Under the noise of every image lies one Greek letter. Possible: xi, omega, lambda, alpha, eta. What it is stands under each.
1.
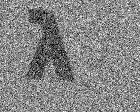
lambda
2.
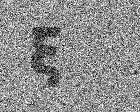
xi
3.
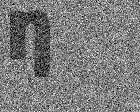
eta
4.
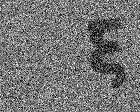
xi
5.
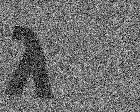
lambda
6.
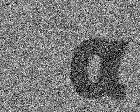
alpha
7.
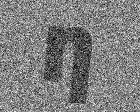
eta
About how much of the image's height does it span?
two thirds
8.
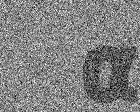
alpha
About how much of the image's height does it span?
half
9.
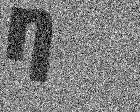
eta
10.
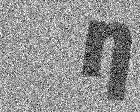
eta
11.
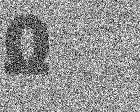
omega
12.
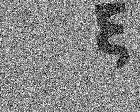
xi
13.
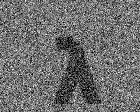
lambda
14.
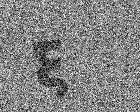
xi
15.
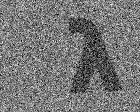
lambda
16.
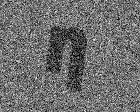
eta
